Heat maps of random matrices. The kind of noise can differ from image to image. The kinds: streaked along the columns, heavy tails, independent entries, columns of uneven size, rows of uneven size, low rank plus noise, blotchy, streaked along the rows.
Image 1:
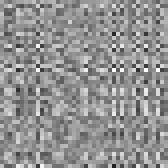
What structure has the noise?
low rank plus noise
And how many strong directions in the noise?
one
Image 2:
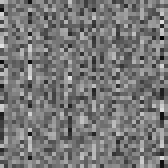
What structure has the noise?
columns of uneven size
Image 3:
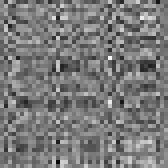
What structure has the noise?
low rank plus noise
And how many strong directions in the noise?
two
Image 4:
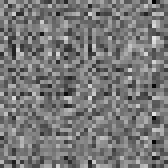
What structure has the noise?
low rank plus noise
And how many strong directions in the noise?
three or four
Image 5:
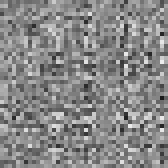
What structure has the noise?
low rank plus noise
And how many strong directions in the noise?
three or four
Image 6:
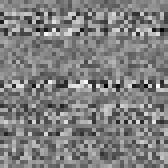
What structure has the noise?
rows of uneven size
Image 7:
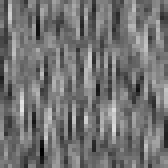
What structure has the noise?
streaked along the columns
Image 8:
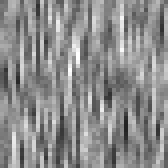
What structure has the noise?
streaked along the columns
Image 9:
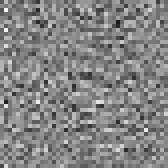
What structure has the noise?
low rank plus noise
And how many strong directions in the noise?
three or four
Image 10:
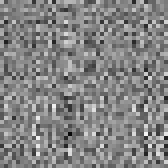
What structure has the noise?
low rank plus noise
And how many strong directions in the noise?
two
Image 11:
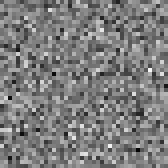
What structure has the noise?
independent entries
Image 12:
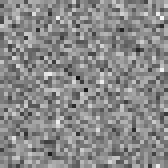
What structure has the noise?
independent entries
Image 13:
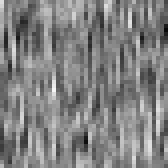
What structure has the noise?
streaked along the columns
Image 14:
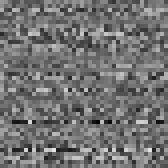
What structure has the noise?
rows of uneven size
